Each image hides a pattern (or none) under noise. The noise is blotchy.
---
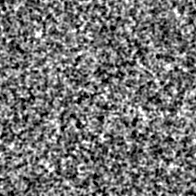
only noise
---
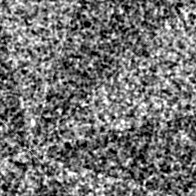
spokes from one point
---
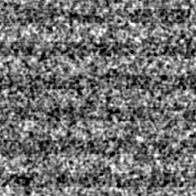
horizontal stripes
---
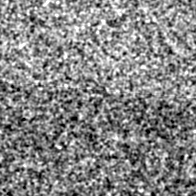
a sharp edge
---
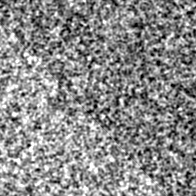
a sharp edge
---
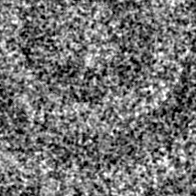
rings round one point
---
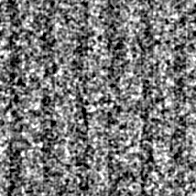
vertical stripes
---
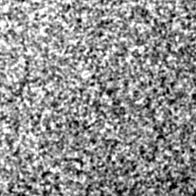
a smooth slope
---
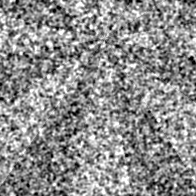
spokes from one point
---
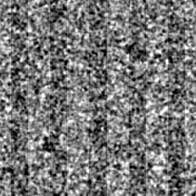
vertical stripes
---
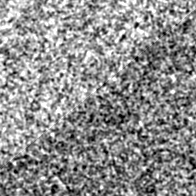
a sharp edge
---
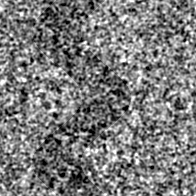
a wavy band
